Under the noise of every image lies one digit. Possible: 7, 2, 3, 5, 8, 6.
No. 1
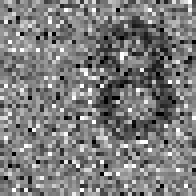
dark 8
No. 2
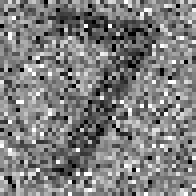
dark 7
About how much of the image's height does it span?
nearly all
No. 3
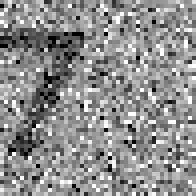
dark 7
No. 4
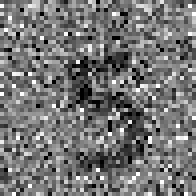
dark 5
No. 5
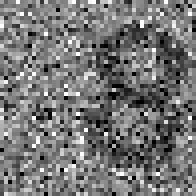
dark 8
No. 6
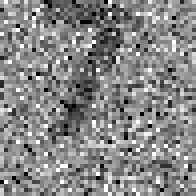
dark 7
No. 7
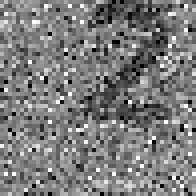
dark 2
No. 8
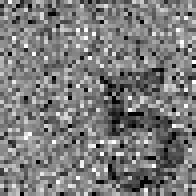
dark 5
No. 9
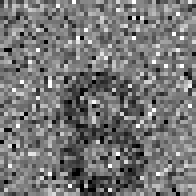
dark 8
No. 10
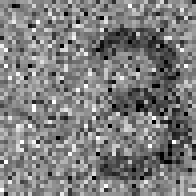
dark 3
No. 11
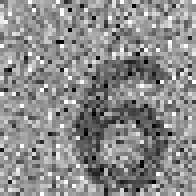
dark 6
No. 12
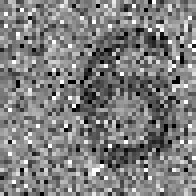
dark 6
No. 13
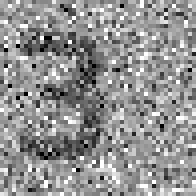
dark 3
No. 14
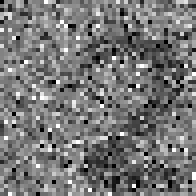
dark 2
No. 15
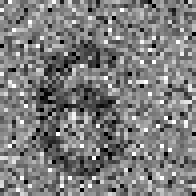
dark 6
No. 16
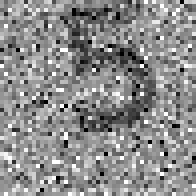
dark 5
